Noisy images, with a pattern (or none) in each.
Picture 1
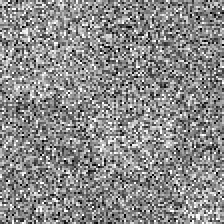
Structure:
blocks along the diagonal
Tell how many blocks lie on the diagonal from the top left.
3
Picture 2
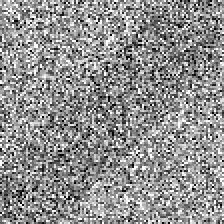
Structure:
a diagonal band
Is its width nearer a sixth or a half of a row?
a half
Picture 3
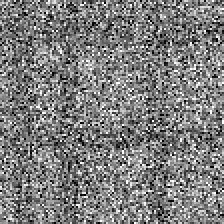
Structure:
bands of rows crossing bands of columns
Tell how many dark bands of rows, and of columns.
2 and 3
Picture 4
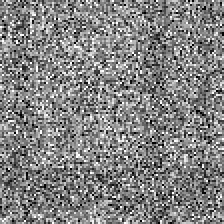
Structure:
bands of rows crossing bands of columns
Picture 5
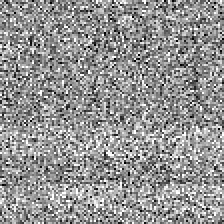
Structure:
bands of rows
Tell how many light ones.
2
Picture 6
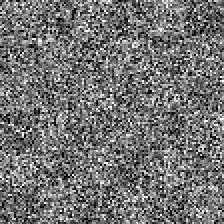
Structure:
a checkerboard
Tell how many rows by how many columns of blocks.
6 by 6
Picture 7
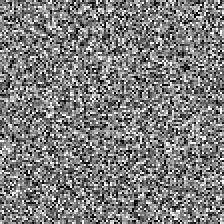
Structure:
only noise
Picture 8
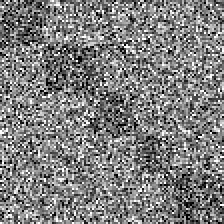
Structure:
blocks along the diagonal
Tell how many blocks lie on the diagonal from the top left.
5
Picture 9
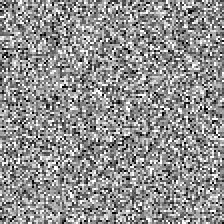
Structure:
only noise
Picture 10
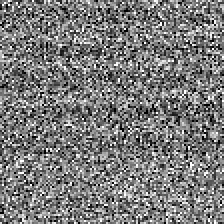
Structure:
bands of rows
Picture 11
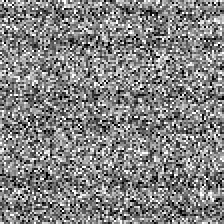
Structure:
bands of rows
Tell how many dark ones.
6
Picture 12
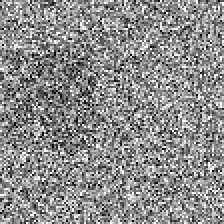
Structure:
one block
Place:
middle left
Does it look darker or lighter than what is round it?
darker
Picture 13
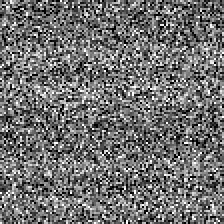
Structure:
bands of rows
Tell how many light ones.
4
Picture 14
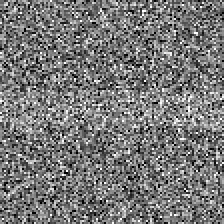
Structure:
one band of rows
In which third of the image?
middle
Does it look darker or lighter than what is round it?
lighter
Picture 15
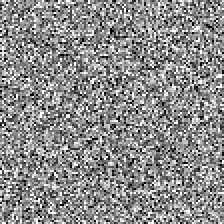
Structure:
only noise
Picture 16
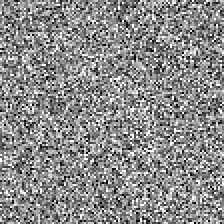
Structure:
only noise
